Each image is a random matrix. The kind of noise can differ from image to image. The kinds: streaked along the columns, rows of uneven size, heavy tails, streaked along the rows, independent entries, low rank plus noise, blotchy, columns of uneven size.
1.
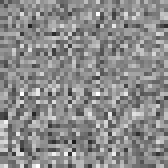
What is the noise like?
low rank plus noise
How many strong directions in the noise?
three or four
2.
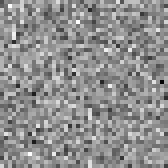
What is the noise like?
independent entries
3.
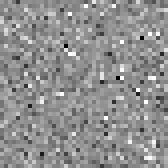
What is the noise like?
heavy tails
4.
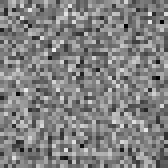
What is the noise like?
independent entries
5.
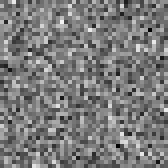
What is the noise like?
independent entries
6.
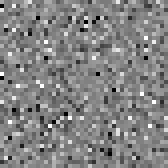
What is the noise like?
heavy tails
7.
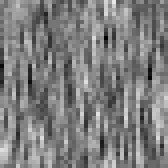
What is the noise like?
streaked along the columns
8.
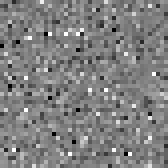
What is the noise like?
heavy tails
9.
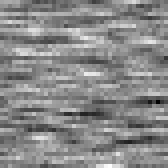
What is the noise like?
streaked along the rows
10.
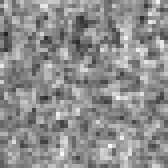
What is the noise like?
blotchy
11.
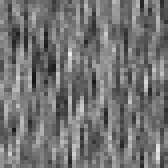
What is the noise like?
streaked along the columns
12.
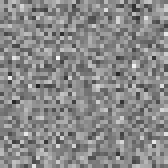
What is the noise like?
low rank plus noise
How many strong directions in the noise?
five to eight
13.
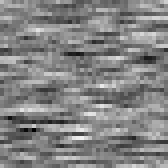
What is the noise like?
streaked along the rows
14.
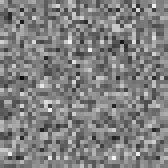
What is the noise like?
low rank plus noise
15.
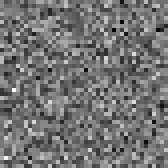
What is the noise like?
low rank plus noise
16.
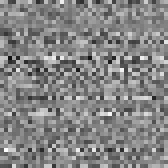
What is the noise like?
rows of uneven size
